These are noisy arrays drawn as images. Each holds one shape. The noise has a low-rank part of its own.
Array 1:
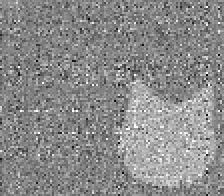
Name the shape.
cat's head
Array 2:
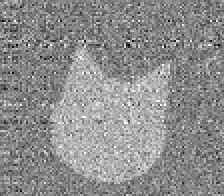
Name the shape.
cat's head
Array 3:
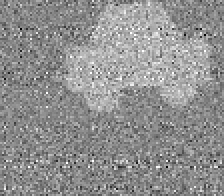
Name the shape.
car
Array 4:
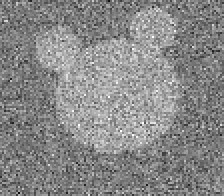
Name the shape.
bear's head
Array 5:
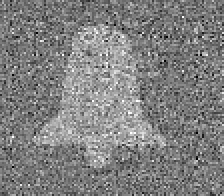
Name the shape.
bell
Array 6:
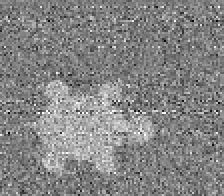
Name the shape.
turtle
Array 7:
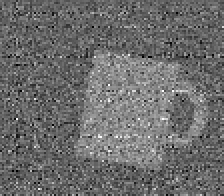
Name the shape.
cup
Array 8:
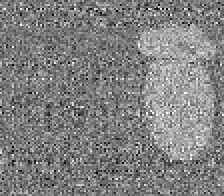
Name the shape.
footprint
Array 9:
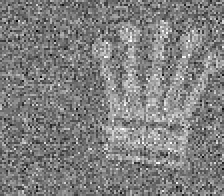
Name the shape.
chess queen
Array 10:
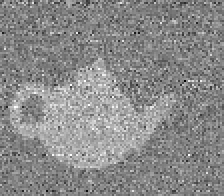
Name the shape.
teapot
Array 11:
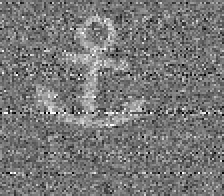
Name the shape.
anchor
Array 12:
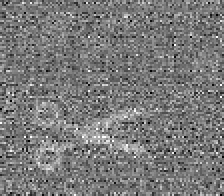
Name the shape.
pair of scissors
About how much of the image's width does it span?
half
